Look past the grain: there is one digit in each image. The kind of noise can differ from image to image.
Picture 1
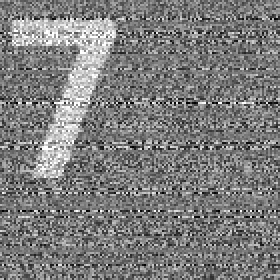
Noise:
rows of uneven size
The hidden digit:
7
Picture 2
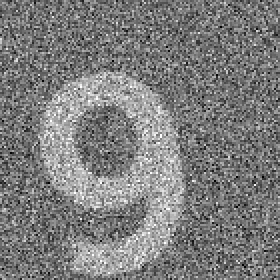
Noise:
independent entries
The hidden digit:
9
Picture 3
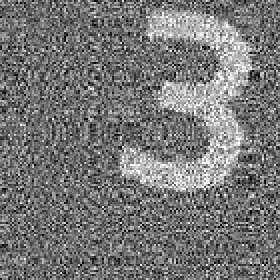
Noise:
low rank plus noise
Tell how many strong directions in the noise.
three or four
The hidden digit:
3
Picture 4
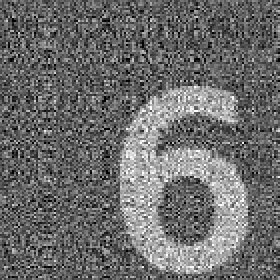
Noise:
low rank plus noise
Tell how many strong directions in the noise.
three or four
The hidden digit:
6
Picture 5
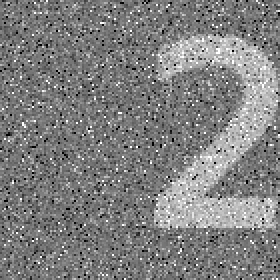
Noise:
heavy tails
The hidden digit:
2
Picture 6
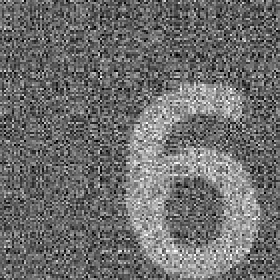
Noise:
low rank plus noise
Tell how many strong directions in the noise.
three or four
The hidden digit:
6
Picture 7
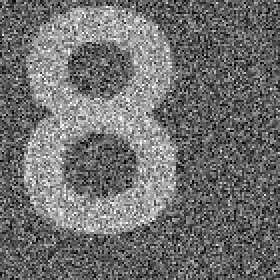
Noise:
independent entries
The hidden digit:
8
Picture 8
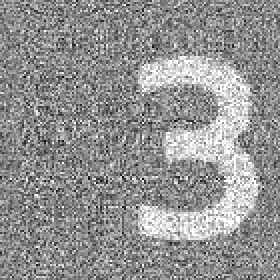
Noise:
low rank plus noise
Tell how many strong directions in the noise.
five to eight
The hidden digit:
3
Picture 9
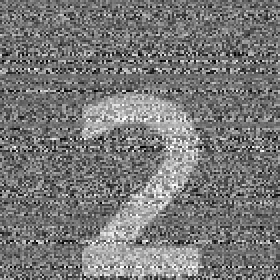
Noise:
rows of uneven size
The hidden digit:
2
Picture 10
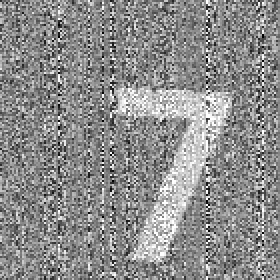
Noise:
columns of uneven size
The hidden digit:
7
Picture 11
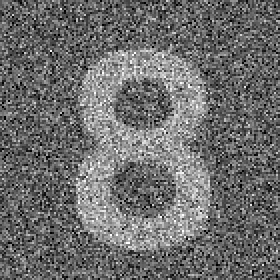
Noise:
independent entries
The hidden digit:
8
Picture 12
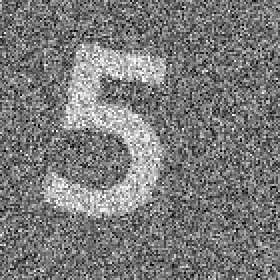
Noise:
independent entries
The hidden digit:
5
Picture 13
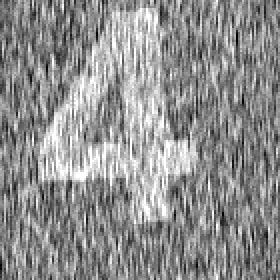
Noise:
streaked along the columns
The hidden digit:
4
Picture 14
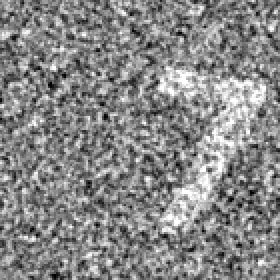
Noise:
blotchy
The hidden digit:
7
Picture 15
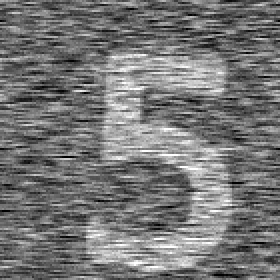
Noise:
streaked along the rows
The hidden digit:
5
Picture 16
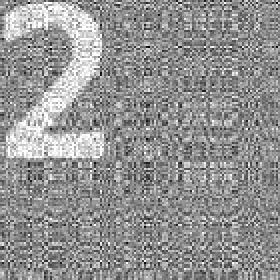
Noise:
low rank plus noise
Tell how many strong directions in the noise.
two
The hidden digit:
2
